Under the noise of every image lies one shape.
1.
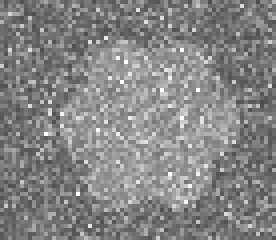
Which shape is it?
flower
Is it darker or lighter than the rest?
lighter
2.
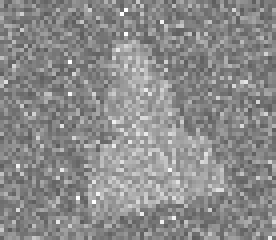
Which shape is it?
chess pawn
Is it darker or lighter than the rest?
lighter
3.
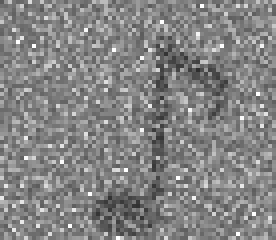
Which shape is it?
musical note
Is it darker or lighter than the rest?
darker
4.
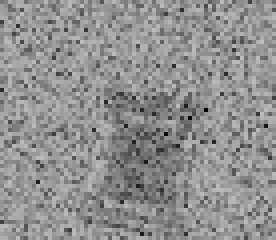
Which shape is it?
chess rook
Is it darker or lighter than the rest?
darker
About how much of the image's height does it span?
two thirds
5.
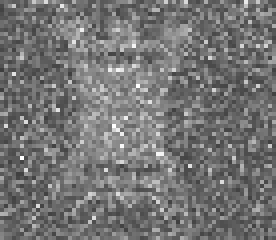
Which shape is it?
chess rook
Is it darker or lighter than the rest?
lighter
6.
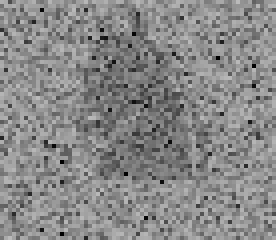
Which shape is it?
chess knight
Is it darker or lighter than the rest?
darker
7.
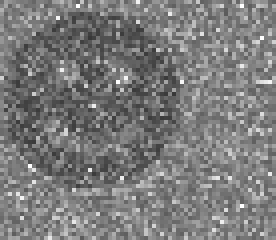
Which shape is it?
smiling face
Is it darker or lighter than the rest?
darker
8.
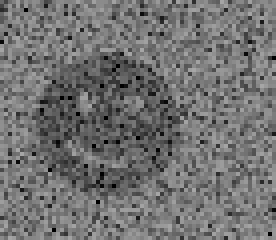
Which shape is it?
smiling face
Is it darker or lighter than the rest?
darker
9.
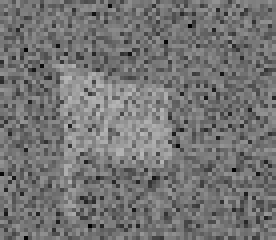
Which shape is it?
flag
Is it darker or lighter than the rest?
lighter
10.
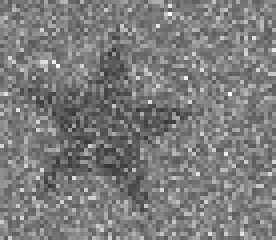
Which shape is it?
star
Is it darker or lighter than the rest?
darker
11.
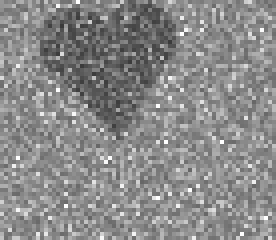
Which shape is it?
heart
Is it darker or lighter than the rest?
darker
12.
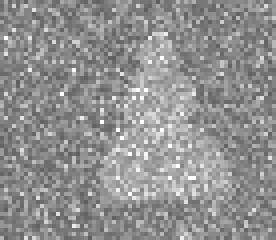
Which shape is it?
chess pawn
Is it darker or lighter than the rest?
lighter
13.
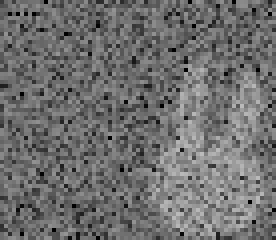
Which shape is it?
rabbit's head
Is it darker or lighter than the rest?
lighter
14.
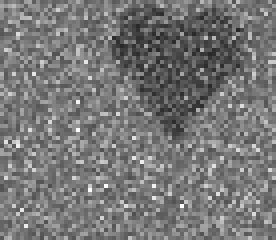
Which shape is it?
heart
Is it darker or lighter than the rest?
darker
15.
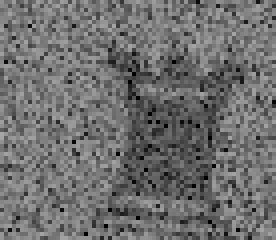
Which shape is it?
chess rook
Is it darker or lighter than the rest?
darker
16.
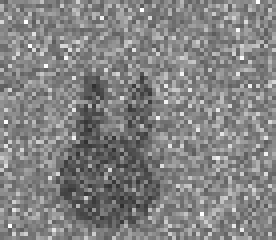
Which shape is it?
rabbit's head
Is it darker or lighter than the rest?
darker
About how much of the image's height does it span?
two thirds
